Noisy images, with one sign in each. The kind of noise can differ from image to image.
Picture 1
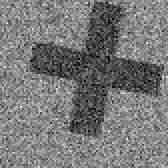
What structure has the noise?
independent entries
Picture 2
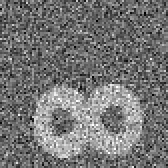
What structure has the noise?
independent entries
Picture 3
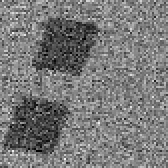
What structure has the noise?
low rank plus noise
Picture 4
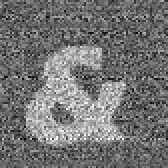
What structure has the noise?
rows of uneven size
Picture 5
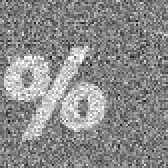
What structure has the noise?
low rank plus noise
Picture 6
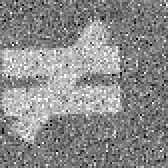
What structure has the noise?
heavy tails
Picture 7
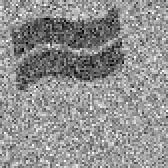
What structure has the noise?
independent entries
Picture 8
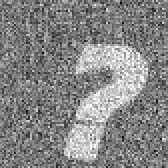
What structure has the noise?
low rank plus noise
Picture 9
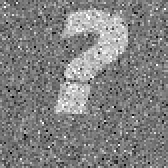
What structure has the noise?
heavy tails
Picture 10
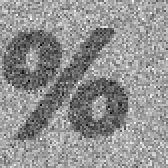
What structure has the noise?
independent entries
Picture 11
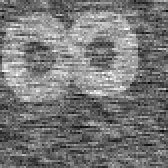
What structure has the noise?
streaked along the rows
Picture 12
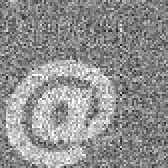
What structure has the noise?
low rank plus noise
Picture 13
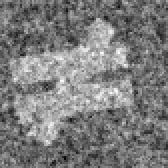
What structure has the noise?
blotchy
